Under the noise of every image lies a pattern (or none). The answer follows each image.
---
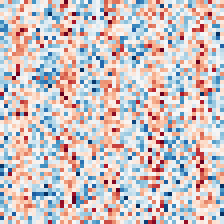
vertical stripes
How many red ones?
5
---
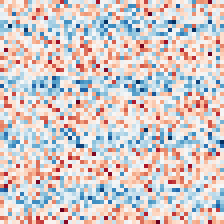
horizontal stripes
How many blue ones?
4
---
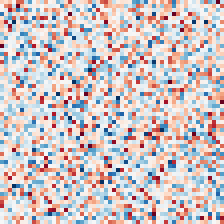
only noise
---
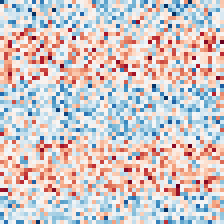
horizontal stripes
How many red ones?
2
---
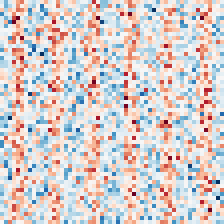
vertical stripes
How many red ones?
6
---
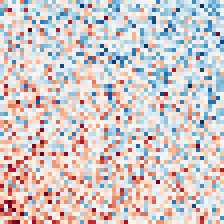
a smooth slope
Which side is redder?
bottom left
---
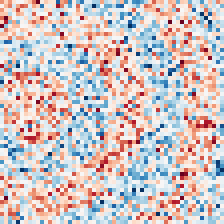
rings round one point
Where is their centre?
middle left
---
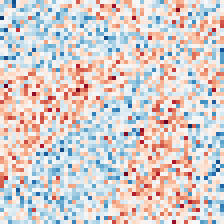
spokes from one point
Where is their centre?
top right
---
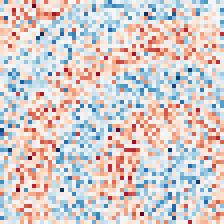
rings round one point
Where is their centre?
bottom right
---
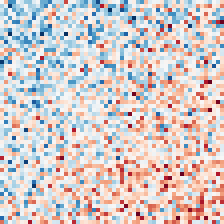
a smooth slope
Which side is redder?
bottom right
